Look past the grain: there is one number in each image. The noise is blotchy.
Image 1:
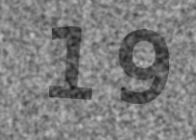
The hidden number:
19
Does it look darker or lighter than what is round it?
darker
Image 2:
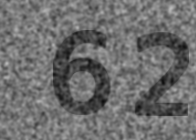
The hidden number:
62
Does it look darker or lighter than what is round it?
darker
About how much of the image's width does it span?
two thirds
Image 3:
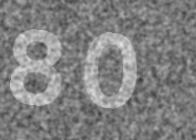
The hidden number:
80
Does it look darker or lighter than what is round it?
lighter
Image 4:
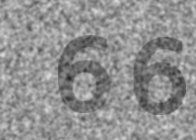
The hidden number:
66
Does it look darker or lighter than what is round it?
darker
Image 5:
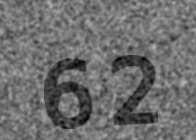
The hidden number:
62
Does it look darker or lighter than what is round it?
darker
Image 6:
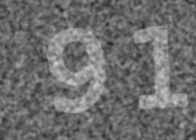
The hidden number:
91
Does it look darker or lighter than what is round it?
lighter
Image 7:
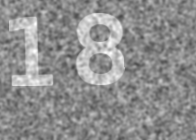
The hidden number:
18
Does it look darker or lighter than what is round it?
lighter
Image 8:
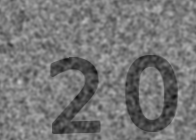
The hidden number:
20
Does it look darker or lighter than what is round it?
darker
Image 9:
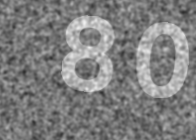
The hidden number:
80
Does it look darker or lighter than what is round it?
lighter
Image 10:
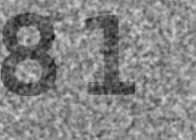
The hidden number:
81
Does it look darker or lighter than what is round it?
darker
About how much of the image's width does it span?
two thirds
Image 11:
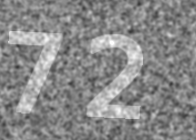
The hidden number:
72
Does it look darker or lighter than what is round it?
lighter
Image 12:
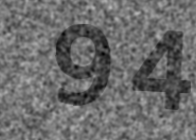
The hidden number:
94
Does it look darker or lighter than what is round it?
darker
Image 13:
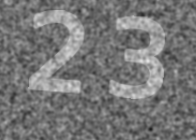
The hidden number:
23
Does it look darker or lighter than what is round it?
lighter
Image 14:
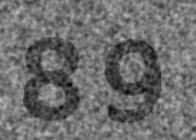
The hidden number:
89
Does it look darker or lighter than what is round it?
darker
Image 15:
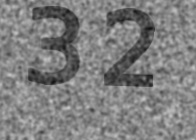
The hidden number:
32
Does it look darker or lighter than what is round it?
darker
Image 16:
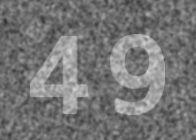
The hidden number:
49
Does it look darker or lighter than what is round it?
lighter
